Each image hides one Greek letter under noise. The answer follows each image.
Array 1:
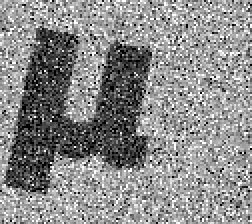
mu
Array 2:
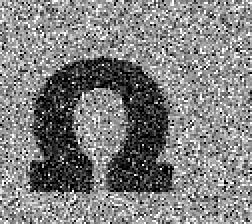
omega
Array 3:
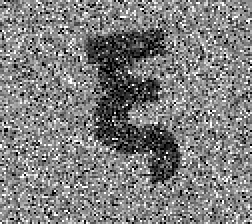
xi
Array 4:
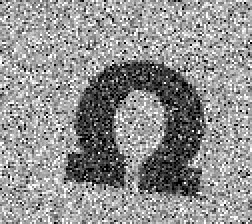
omega
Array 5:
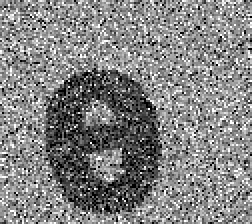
theta
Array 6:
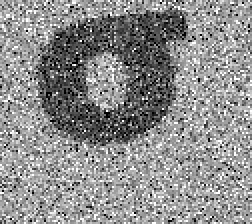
sigma
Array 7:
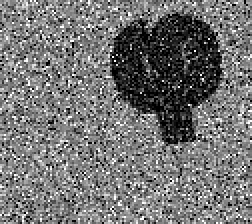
phi
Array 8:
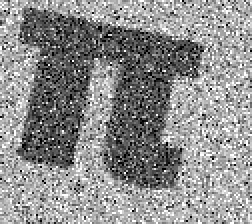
pi
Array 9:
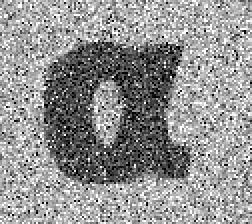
alpha
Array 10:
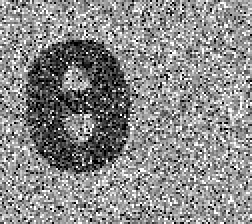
theta
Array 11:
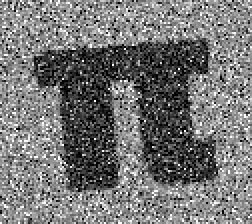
pi
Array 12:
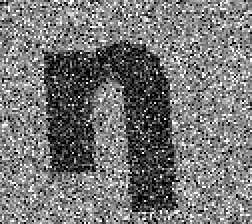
eta
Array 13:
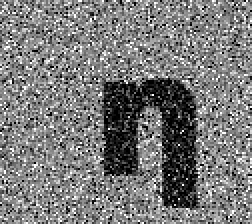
eta
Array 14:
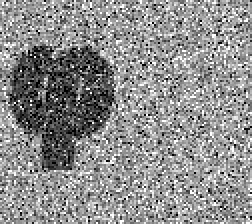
phi
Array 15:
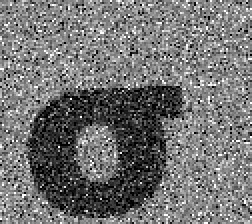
sigma
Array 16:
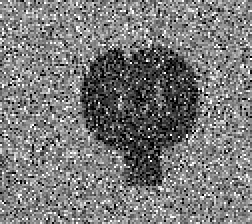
phi
